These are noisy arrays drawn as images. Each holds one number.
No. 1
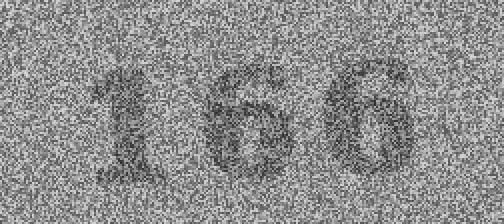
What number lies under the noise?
166
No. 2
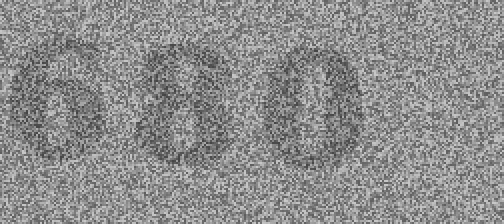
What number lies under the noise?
680
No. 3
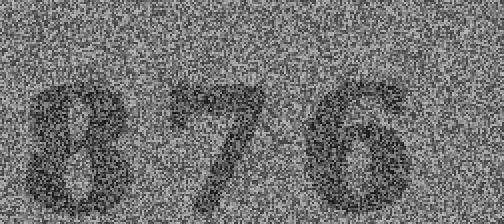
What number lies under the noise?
876
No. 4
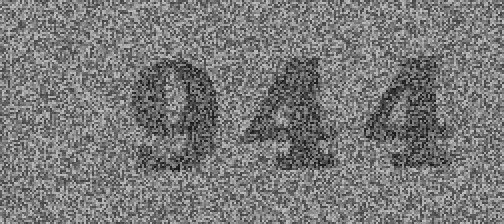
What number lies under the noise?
944
